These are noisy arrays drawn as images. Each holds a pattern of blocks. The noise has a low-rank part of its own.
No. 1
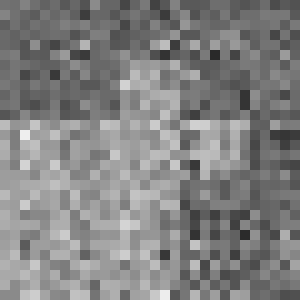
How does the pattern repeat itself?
mirrored about the diagonal from the bottom left
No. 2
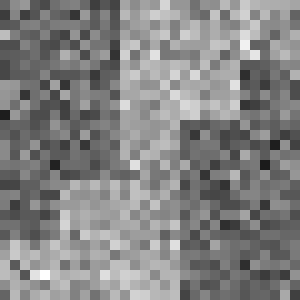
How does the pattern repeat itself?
the same after a half turn
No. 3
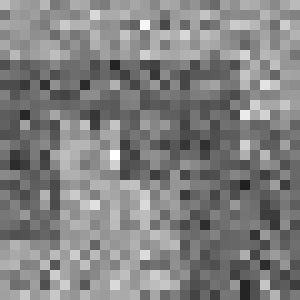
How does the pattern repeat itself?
no symmetry
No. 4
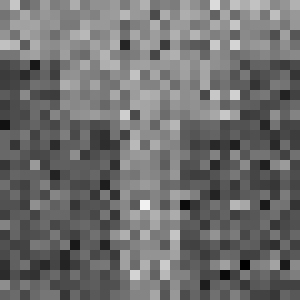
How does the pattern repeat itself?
left and right mirror each other
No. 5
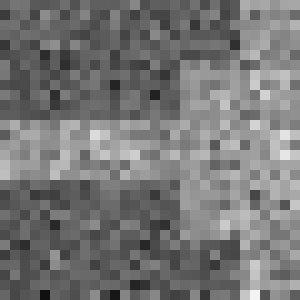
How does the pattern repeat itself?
top and bottom mirror each other
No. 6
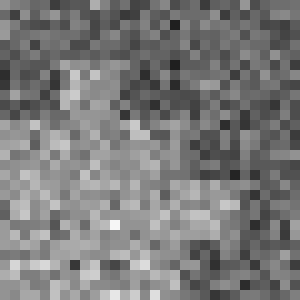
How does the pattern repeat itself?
mirrored about the diagonal from the bottom left
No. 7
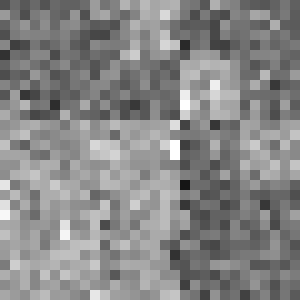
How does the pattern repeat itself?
mirrored about the diagonal from the bottom left
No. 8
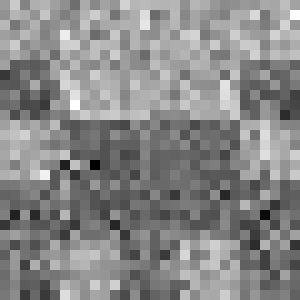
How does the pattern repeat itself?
left and right mirror each other
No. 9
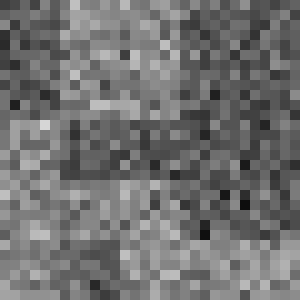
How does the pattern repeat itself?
no symmetry
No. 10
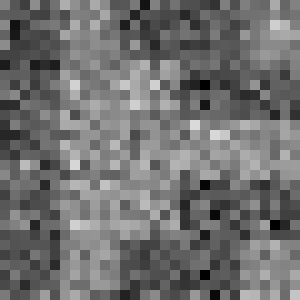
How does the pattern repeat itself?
top and bottom mirror each other
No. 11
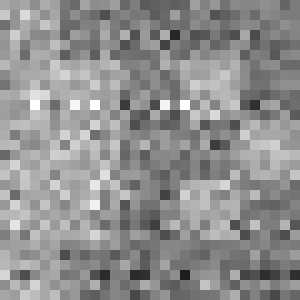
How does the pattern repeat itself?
top and bottom mirror each other
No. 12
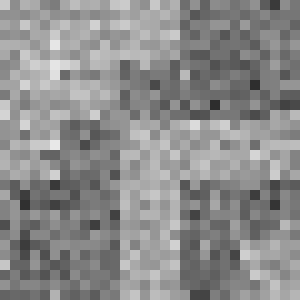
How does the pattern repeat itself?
mirrored about the diagonal from the top left
